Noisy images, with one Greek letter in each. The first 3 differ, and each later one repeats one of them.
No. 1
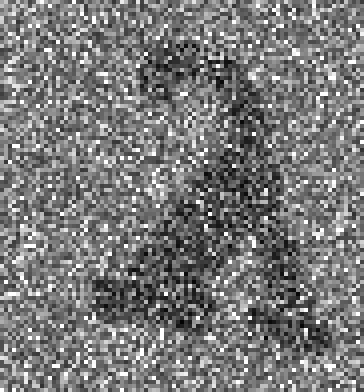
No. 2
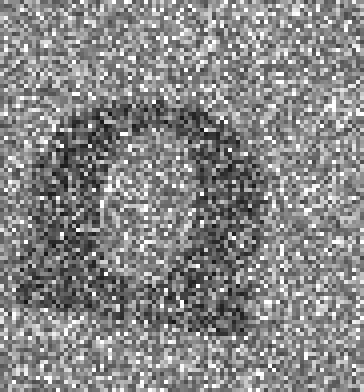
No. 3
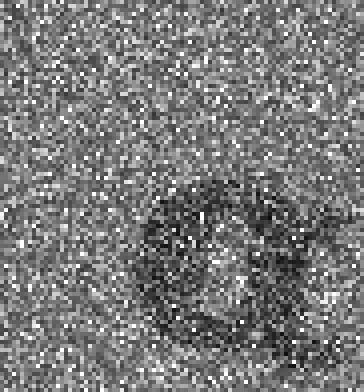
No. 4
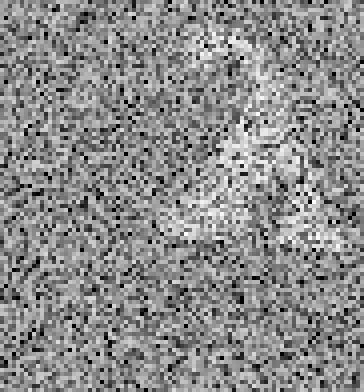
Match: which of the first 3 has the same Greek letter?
1
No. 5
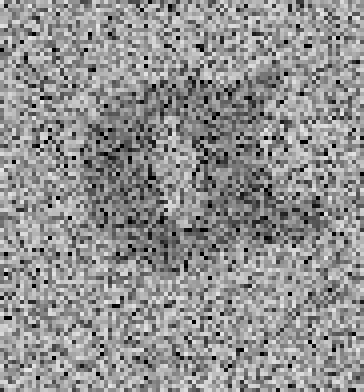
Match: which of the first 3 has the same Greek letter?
3
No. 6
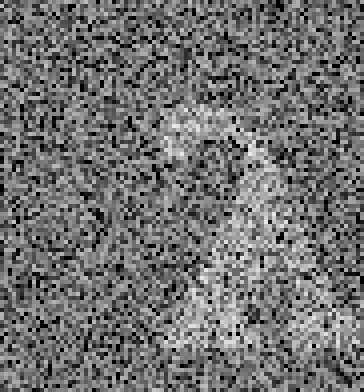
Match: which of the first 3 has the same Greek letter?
1
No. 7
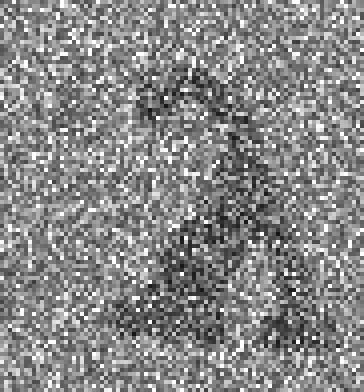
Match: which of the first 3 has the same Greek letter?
1
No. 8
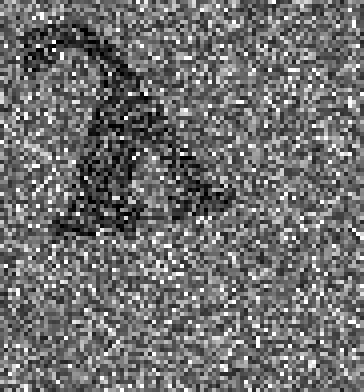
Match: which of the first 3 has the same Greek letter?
1
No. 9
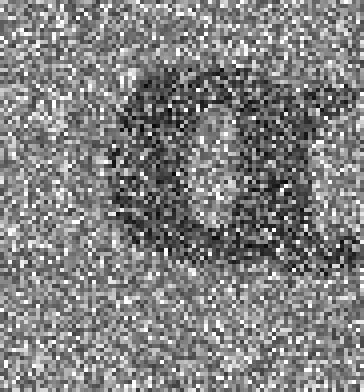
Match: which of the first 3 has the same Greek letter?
3
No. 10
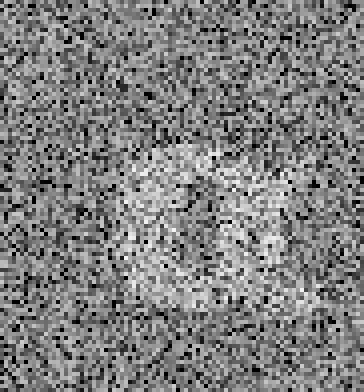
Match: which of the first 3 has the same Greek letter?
3
